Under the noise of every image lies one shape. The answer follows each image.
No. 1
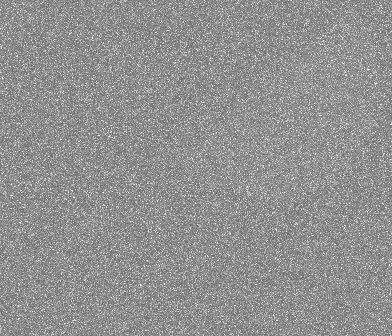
half disc
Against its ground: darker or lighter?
lighter
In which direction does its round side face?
down and right
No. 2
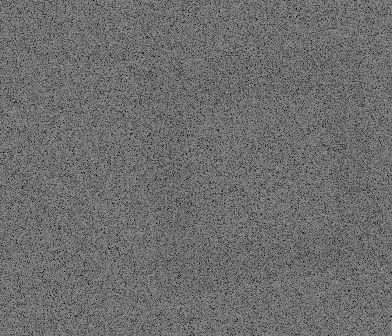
square frame
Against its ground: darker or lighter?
darker
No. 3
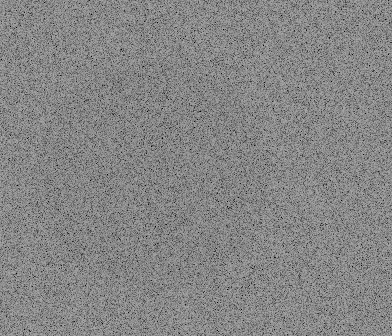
disc
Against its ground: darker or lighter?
darker
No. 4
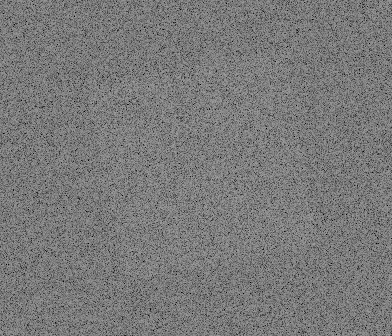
square
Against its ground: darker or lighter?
lighter
